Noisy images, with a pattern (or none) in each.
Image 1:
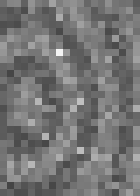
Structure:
rings round one point
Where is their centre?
middle left
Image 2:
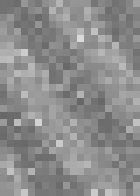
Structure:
diagonal stripes
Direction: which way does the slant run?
top left to bottom right
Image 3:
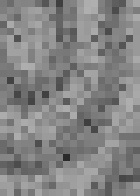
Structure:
rings round one point
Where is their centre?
top left
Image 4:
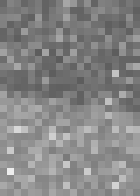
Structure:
a sharp edge
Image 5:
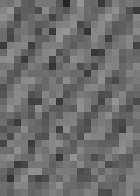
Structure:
diagonal stripes
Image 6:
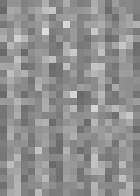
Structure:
vertical stripes
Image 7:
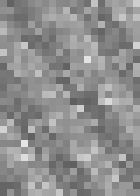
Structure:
diagonal stripes
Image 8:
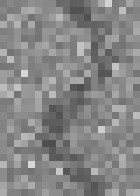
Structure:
a wavy band
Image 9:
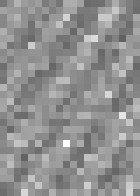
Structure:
diagonal stripes
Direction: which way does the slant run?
bottom left to top right
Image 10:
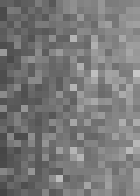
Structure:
a smooth slope
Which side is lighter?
right
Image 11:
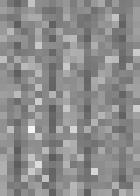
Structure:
vertical stripes
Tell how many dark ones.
4
